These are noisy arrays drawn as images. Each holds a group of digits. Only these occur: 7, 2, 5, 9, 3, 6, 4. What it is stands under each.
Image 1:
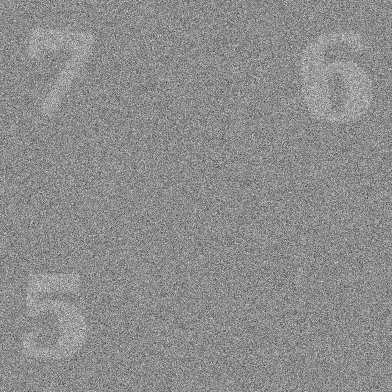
top left: 7; top right: 6; bottom left: 5
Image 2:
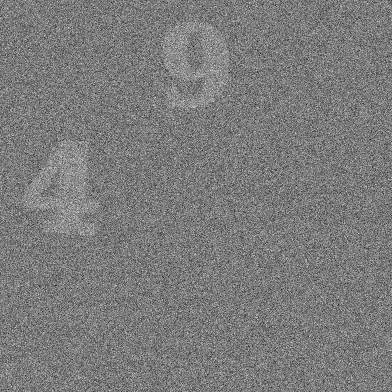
top middle: 9; middle left: 4
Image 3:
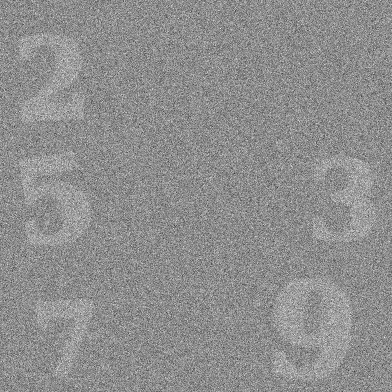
top left: 2; middle left: 5; middle right: 3; bottom left: 7; bottom right: 9
